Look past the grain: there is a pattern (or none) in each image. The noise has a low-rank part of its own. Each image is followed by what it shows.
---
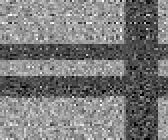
bands of rows crossing bands of columns
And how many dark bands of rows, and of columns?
2 and 1
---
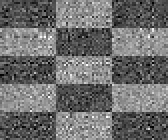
a checkerboard
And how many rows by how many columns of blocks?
5 by 3
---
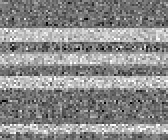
bands of rows
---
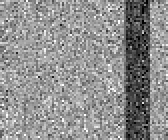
one band of columns
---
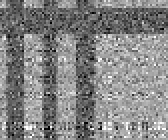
bands of rows crossing bands of columns
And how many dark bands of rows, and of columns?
1 and 3
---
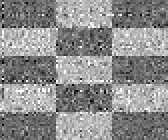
a checkerboard
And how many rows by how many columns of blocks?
5 by 3
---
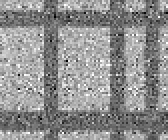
bands of rows crossing bands of columns
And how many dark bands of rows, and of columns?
2 and 3
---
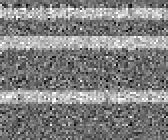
bands of rows
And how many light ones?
3
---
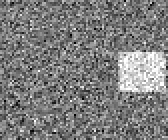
one block
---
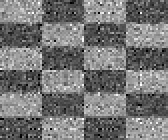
a checkerboard
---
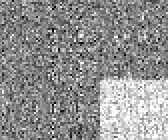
one block
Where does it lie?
bottom right
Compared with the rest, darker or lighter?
lighter
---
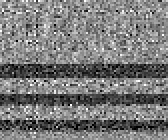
bands of rows
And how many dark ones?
3
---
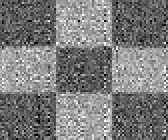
a checkerboard
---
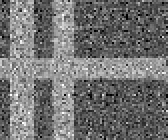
bands of rows crossing bands of columns
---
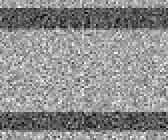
bands of rows
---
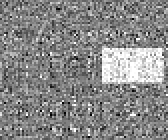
one block
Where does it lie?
middle right
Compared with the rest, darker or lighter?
lighter
